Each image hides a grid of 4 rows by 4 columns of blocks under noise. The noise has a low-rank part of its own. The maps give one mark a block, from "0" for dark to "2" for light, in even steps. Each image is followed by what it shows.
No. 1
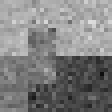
2 2 2 2
2 1 2 2
1 1 0 0
1 0 0 0
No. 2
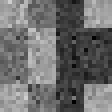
2 1 0 2
1 2 0 0
1 2 0 0
2 1 0 2
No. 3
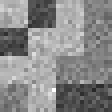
2 0 2 1
0 2 2 1
2 2 1 1
1 2 0 0
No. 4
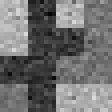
2 0 2 1
2 0 0 1
0 0 1 1
1 0 2 2
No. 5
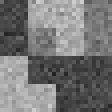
0 2 2 1
0 1 2 1
2 0 0 0
2 2 0 0
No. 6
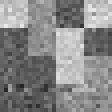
2 1 0 2
0 1 2 0
0 0 2 1
0 0 1 1
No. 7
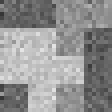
0 0 1 1
2 2 1 0
2 2 2 0
0 2 1 0
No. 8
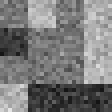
1 2 1 2
0 1 1 2
1 1 1 2
2 0 0 0
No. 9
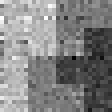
2 2 1 1
2 2 1 0
2 1 0 0
2 1 1 0
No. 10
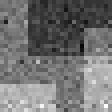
1 0 0 0
1 0 0 1
1 1 1 2
2 2 1 2
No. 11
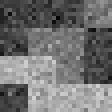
0 0 0 1
0 1 1 0
2 2 1 0
0 2 2 2
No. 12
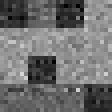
0 1 0 2
2 2 2 2
2 0 2 2
1 1 1 0
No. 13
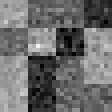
2 1 1 0
1 2 0 2
2 0 1 2
2 0 1 1
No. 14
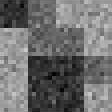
0 1 2 2
2 1 1 2
2 0 0 1
2 0 0 2
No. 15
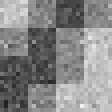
2 1 0 1
1 0 1 2
0 0 1 2
0 1 2 2
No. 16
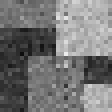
1 1 2 2
0 0 2 2
0 1 1 0
0 1 1 2
